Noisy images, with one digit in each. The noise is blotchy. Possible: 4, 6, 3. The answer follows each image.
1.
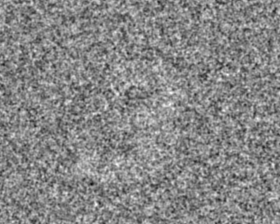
3
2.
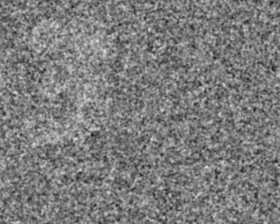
3
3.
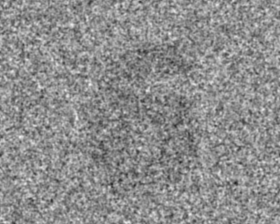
6
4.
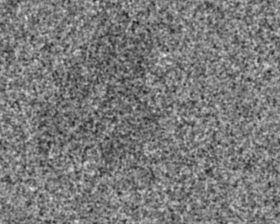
4
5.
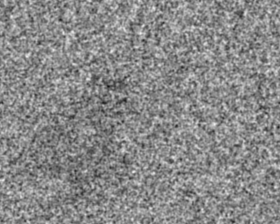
4
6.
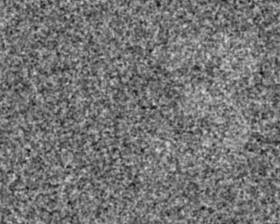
3
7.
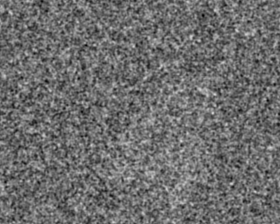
4
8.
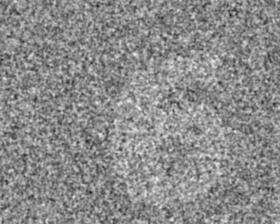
6
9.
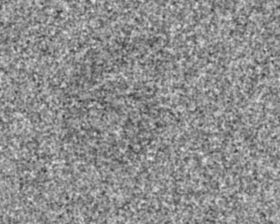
6
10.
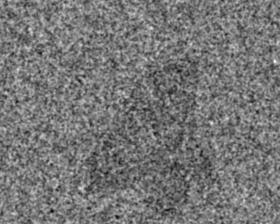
4
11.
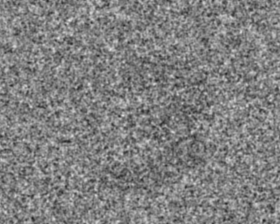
3
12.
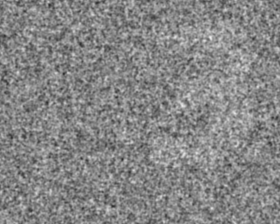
3
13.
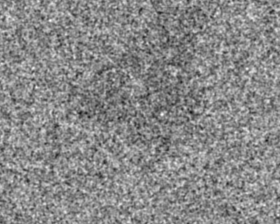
4
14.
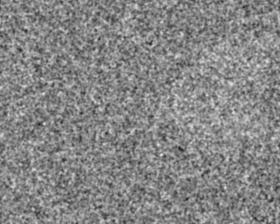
4
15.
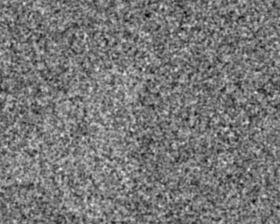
4
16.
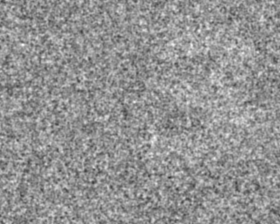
3
